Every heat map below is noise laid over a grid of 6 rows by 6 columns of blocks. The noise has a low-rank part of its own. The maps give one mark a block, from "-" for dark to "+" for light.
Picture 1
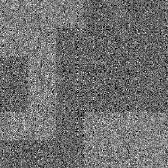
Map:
+++---
++----
-+----
-+----
++-+++
---+++
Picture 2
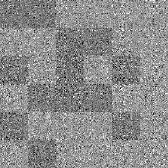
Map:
--++++
++--++
-+-+-+
+---++
-+++-+
+-++++
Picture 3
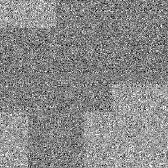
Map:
++----
------
------
----++
+--+++
+--+++
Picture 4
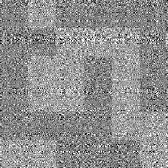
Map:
-+----
--+++-
-++-+-
-++-+-
----++
++---+
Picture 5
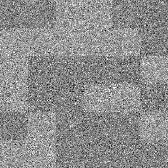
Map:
--++--
+++++-
+----+
+--++-
-+---+
++----
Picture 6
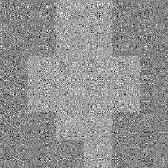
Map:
--++--
--++--
-++++-
-++++-
--++--
---+--
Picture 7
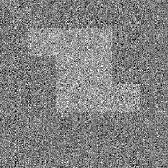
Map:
------
-+++--
--++--
--+++-
------
------
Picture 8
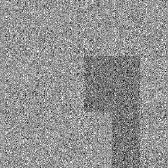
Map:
++++++
++++++
+++--+
+++--+
++++-+
++++-+
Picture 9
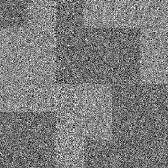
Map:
-+-+++
++---+
++---+
++++--
--++--
--+---
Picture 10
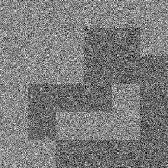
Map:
++++++
+++--+
+++---
+---+-
+-+++-
++----
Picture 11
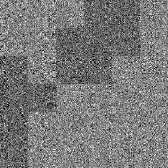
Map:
+++--+
++---+
-+--++
--++++
-+++++
-+++++
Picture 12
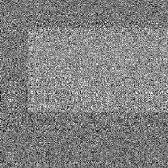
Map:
------
-+++++
-+++++
-+++++
------
------
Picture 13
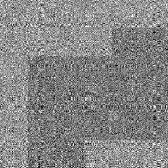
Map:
++++++
++++--
+-----
+-----
+-----
+--+++
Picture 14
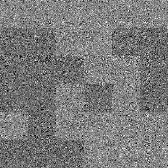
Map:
++++++
--++--
---++-
--+-+-
+-++++
---+++
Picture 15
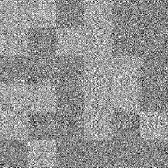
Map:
++-+--
+-++--
---++-
++-++-
+--+-+
-+----
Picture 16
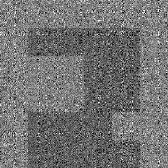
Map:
++++++
+----+
+++--+
+++--+
+---++
+----+
